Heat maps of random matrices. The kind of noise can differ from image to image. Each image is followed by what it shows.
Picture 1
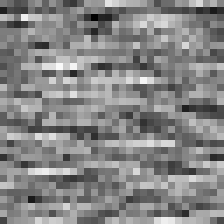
streaked along the rows
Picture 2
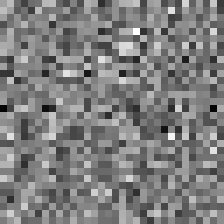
low rank plus noise
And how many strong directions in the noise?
one
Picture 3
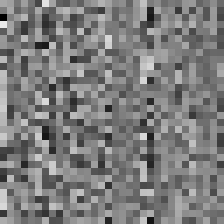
columns of uneven size
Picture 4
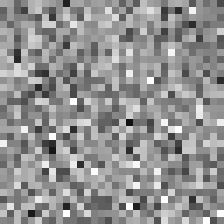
low rank plus noise
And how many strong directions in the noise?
five to eight
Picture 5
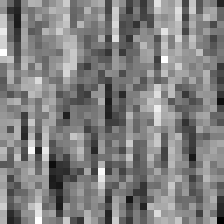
streaked along the columns
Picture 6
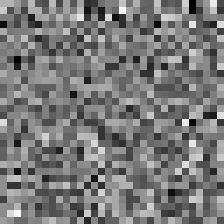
low rank plus noise
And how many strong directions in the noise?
two
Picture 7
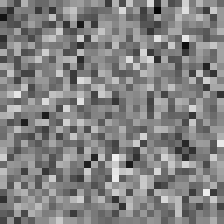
independent entries
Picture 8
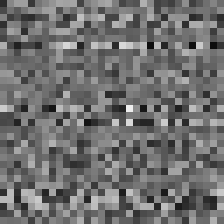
rows of uneven size
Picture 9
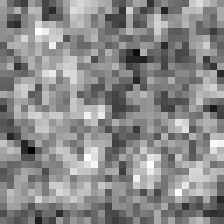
blotchy
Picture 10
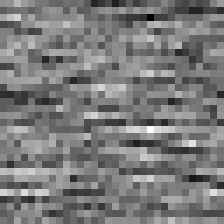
streaked along the rows
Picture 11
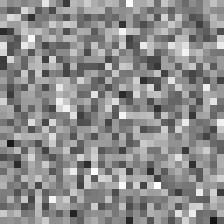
independent entries
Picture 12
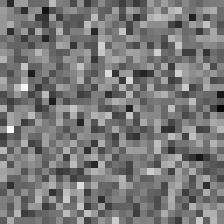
independent entries
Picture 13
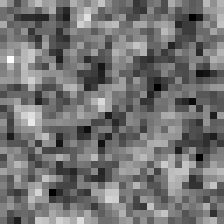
blotchy
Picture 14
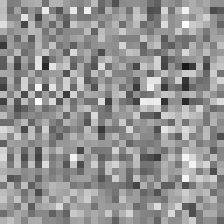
low rank plus noise
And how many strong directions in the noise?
one
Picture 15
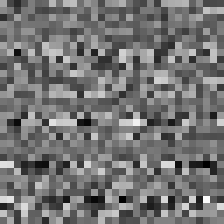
rows of uneven size
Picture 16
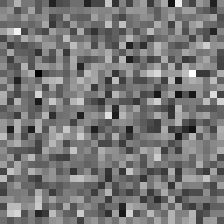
low rank plus noise
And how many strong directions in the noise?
three or four
